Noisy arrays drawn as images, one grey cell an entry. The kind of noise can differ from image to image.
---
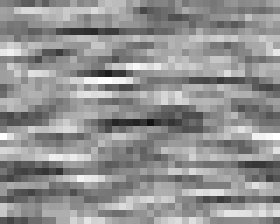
streaked along the rows
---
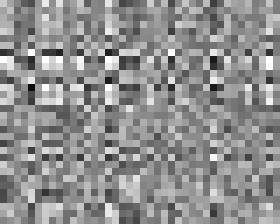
low rank plus noise
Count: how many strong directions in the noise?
one
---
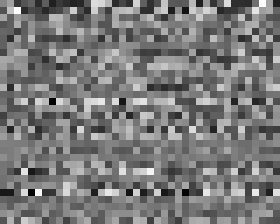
rows of uneven size
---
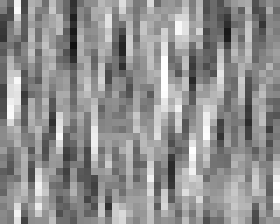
streaked along the columns
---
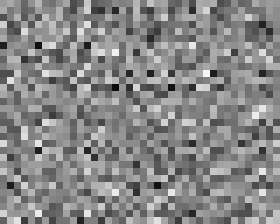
low rank plus noise
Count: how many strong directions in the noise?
three or four
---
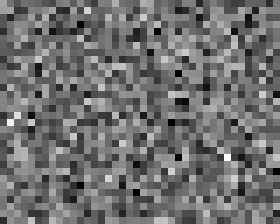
independent entries
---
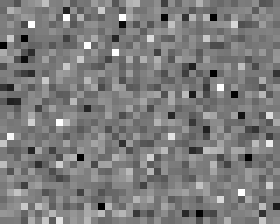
heavy tails
